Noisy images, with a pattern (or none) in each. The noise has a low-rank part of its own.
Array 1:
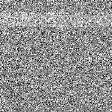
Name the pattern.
one band of rows
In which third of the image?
top
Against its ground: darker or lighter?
lighter
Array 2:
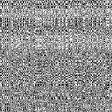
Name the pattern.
bands of rows
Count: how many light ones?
2
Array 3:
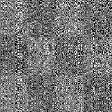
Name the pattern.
a checkerboard
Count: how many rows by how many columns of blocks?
3 by 4
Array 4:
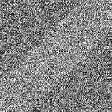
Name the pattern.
a diagonal band
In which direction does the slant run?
bottom left to top right
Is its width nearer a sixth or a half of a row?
a half
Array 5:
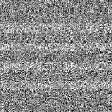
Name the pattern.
bands of rows
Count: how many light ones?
4
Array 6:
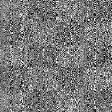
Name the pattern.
a checkerboard
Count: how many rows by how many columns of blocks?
5 by 4
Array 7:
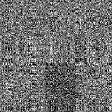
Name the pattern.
one block
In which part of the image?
bottom middle
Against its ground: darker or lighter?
darker
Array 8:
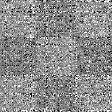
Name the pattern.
a checkerboard
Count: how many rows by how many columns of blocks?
3 by 3
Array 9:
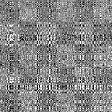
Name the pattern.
a checkerboard
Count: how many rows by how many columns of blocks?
5 by 6
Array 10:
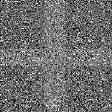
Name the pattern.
bands of rows crossing bands of columns
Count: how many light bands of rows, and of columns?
1 and 1
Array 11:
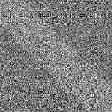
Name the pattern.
a diagonal band
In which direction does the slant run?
top left to bottom right
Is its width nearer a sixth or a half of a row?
a half
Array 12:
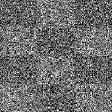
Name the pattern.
a checkerboard
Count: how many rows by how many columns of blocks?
4 by 3
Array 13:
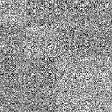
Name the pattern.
blocks along the diagonal
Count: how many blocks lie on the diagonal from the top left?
3
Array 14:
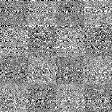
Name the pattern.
a checkerboard
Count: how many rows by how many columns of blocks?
4 by 4
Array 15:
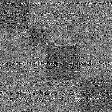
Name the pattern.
blocks along the diagonal
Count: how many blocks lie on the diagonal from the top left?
4
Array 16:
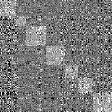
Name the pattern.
blocks along the diagonal
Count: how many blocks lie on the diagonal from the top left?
7
